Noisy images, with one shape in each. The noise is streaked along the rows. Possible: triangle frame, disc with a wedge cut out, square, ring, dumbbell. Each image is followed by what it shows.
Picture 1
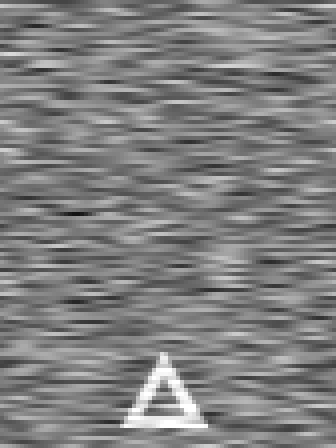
triangle frame
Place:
bottom middle
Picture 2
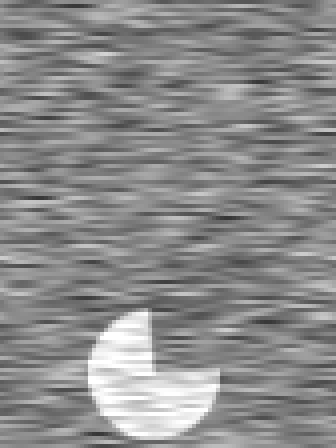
disc with a wedge cut out
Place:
bottom middle
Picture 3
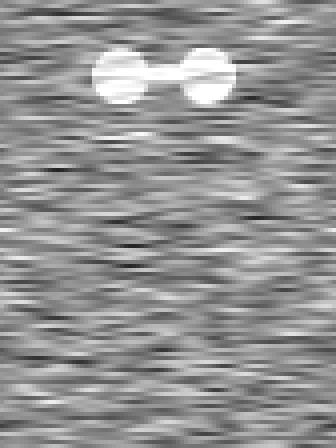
dumbbell
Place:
top middle
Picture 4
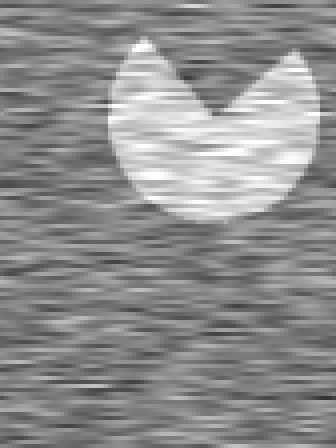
disc with a wedge cut out
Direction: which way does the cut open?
up
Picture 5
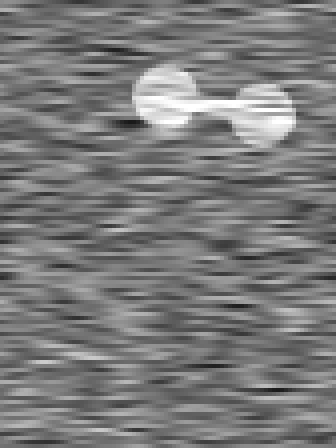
dumbbell
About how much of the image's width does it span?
half
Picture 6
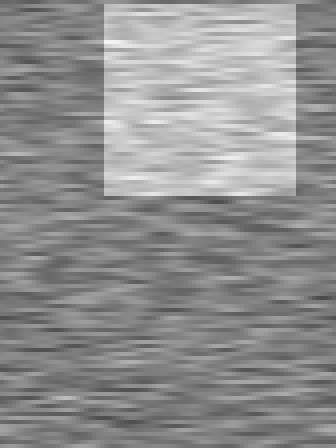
square
